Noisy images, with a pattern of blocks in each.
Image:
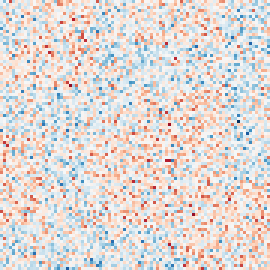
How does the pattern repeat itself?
mirrored about the diagonal from the top left
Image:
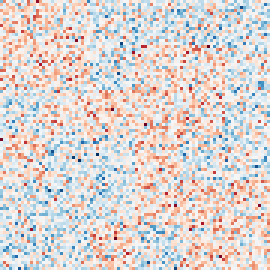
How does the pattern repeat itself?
mirrored about the diagonal from the bottom left
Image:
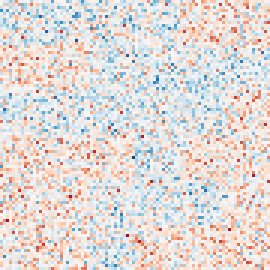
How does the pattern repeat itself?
no symmetry
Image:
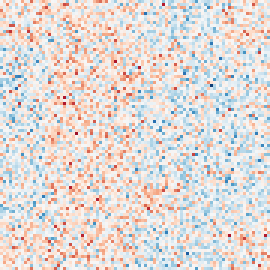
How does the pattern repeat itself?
top and bottom mirror each other
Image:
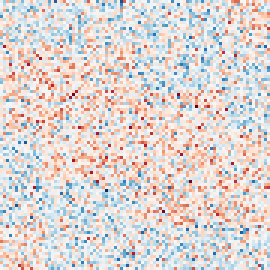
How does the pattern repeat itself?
the same after a half turn
